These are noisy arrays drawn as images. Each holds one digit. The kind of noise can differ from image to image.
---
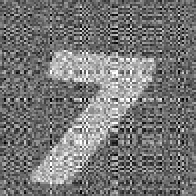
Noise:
low rank plus noise
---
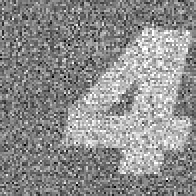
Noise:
low rank plus noise
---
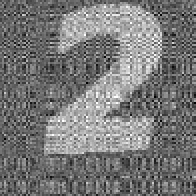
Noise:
low rank plus noise
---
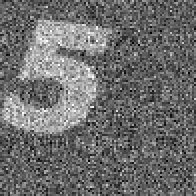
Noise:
low rank plus noise
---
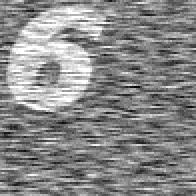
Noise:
streaked along the rows
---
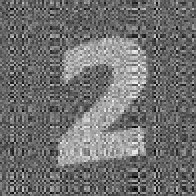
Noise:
low rank plus noise
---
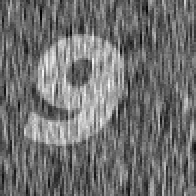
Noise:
streaked along the columns
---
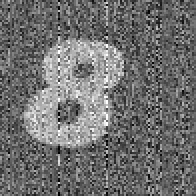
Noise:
columns of uneven size
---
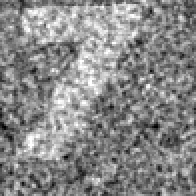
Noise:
blotchy
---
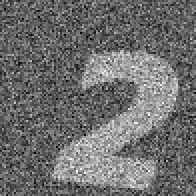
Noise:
independent entries
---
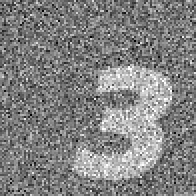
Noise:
independent entries
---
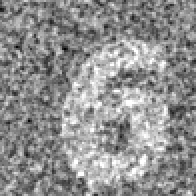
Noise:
blotchy
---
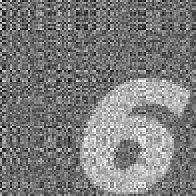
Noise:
low rank plus noise
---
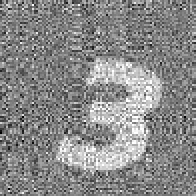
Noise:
low rank plus noise
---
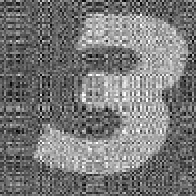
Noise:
low rank plus noise
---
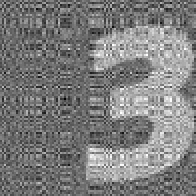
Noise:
low rank plus noise
